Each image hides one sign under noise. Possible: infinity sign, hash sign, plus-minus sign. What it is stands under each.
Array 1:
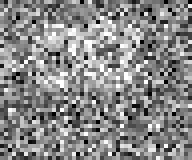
infinity sign
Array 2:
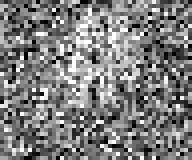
hash sign
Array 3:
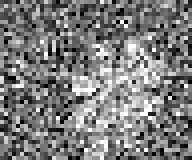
hash sign
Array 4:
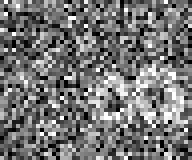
infinity sign
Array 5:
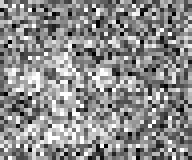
plus-minus sign
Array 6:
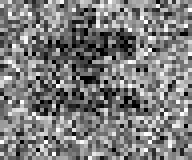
plus-minus sign
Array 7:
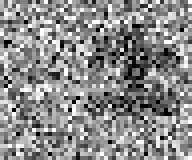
plus-minus sign
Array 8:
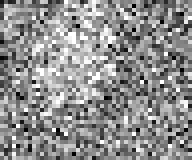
hash sign
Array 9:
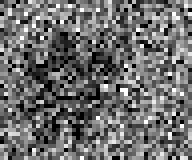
hash sign
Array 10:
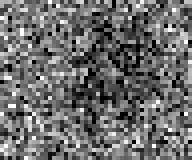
hash sign
